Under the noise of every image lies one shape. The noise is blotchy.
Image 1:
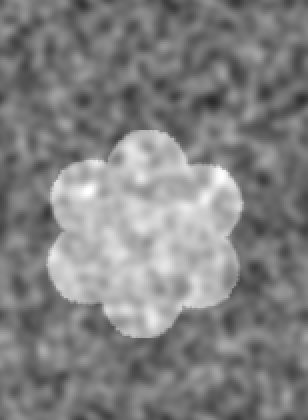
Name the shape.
flower
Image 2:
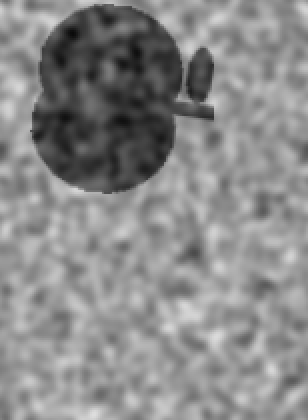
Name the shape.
apple
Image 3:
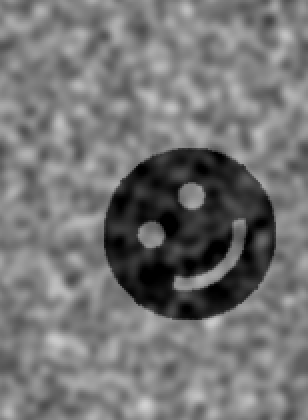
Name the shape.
smiling face
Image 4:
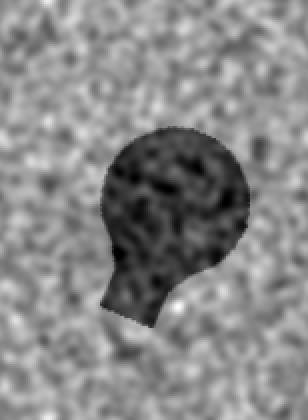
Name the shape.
light bulb
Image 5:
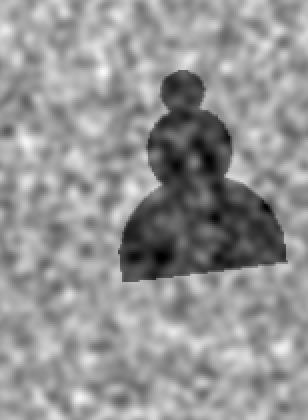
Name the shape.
chess pawn
